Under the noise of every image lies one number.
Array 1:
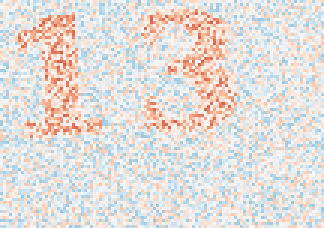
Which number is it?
13
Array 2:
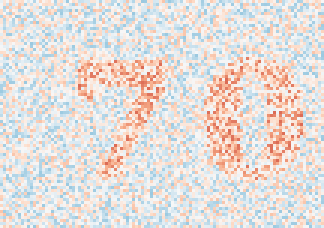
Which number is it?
70
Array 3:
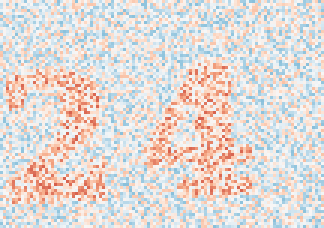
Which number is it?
24
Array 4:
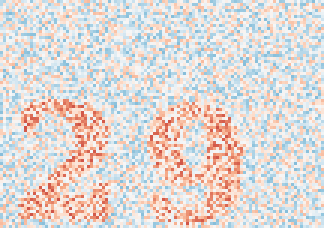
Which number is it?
29
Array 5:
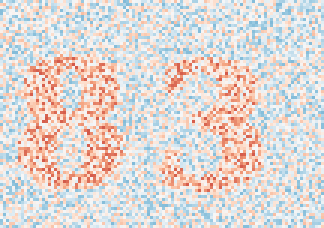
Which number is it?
83
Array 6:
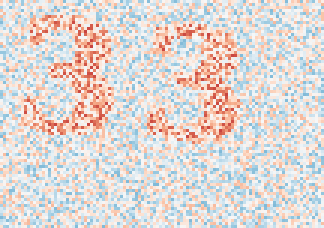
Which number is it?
33
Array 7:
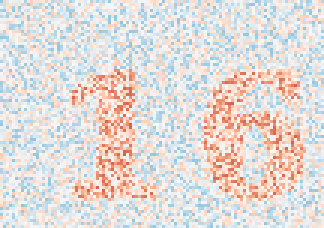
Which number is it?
16
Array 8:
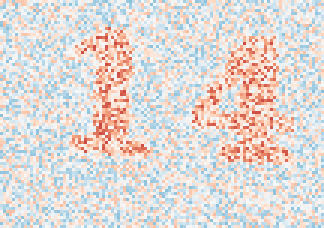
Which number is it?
14
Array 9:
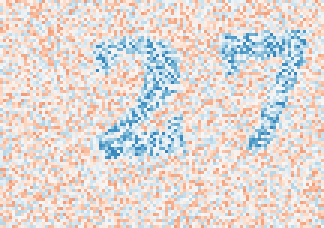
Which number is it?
27
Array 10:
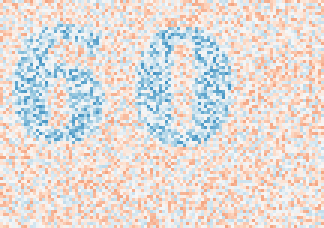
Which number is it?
60
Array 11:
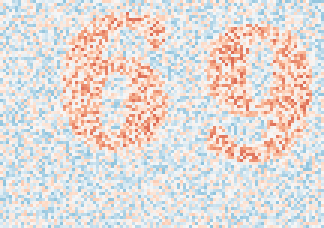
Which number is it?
69
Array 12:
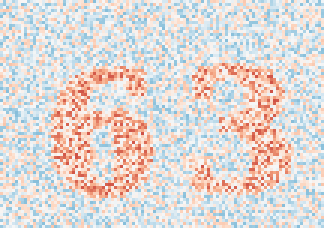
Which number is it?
63
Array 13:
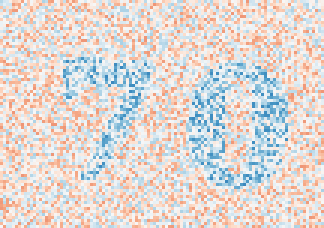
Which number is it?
70
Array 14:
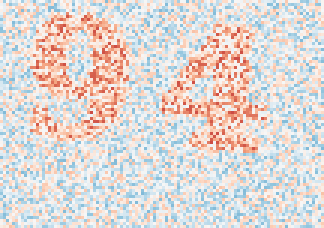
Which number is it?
94
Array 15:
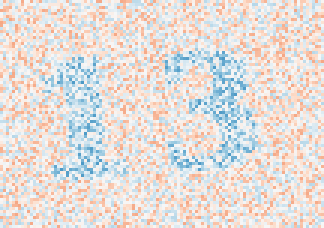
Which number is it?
13
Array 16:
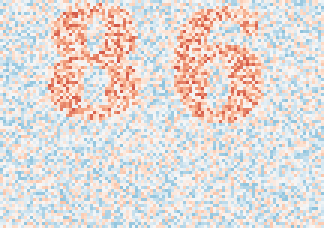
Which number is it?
86
